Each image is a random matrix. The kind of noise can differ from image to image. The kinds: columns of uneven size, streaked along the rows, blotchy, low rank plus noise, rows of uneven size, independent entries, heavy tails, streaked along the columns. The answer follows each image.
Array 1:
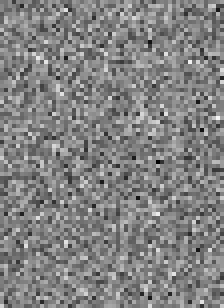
independent entries
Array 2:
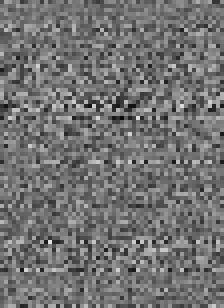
rows of uneven size
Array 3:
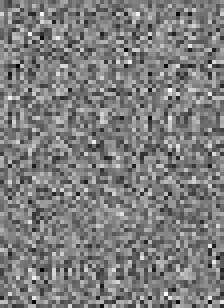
low rank plus noise
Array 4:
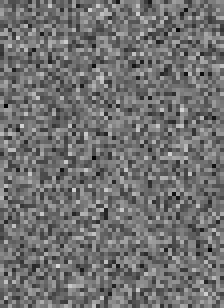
independent entries
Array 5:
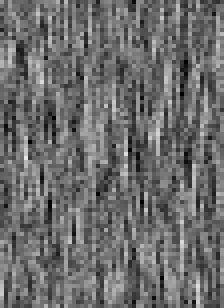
streaked along the columns
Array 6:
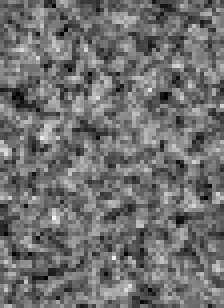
blotchy
